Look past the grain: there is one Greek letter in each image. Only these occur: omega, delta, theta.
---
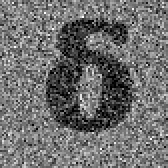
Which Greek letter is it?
delta
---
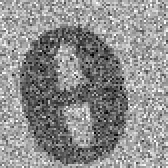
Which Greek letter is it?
theta
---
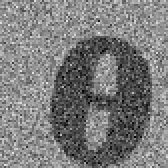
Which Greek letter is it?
theta
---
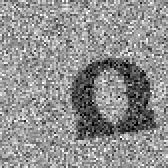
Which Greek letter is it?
omega
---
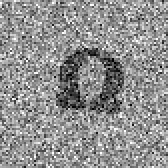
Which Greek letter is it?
omega
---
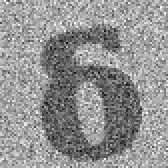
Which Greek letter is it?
delta
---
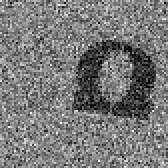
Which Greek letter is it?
omega
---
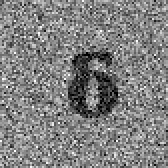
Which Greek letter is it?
delta
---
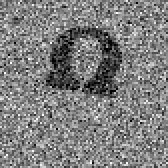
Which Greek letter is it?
omega
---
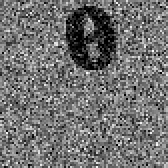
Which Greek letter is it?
theta
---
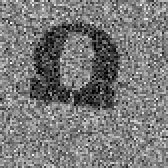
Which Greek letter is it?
omega
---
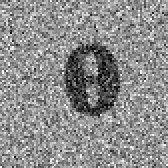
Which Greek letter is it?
theta
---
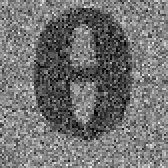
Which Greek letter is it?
theta
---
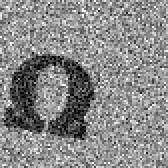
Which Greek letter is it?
omega
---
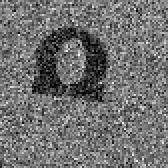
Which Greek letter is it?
omega
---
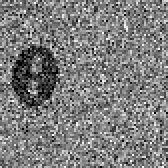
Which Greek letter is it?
theta
